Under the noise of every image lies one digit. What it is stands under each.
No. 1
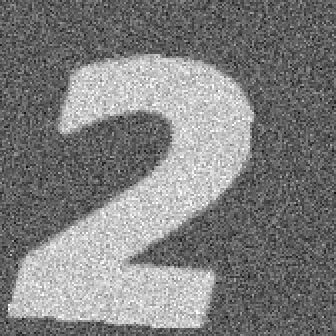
2
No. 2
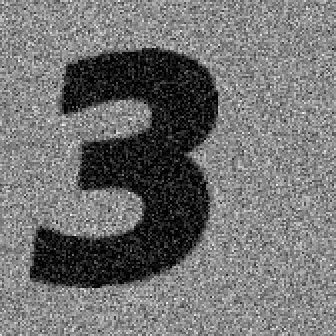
3
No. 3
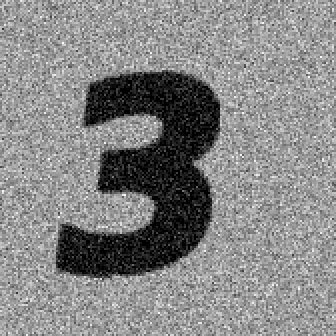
3
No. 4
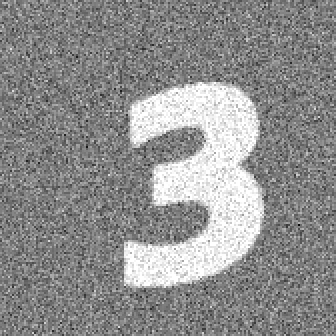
3
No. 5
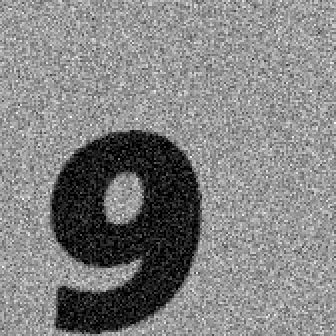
9
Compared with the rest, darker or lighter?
darker
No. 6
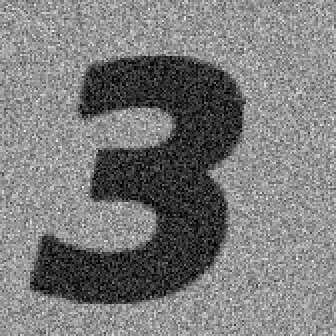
3
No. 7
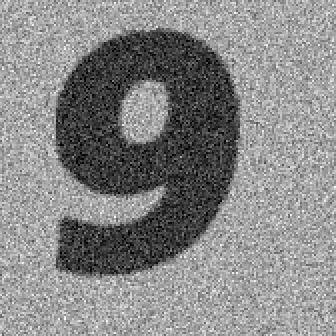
9
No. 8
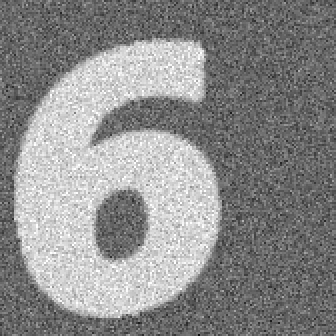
6
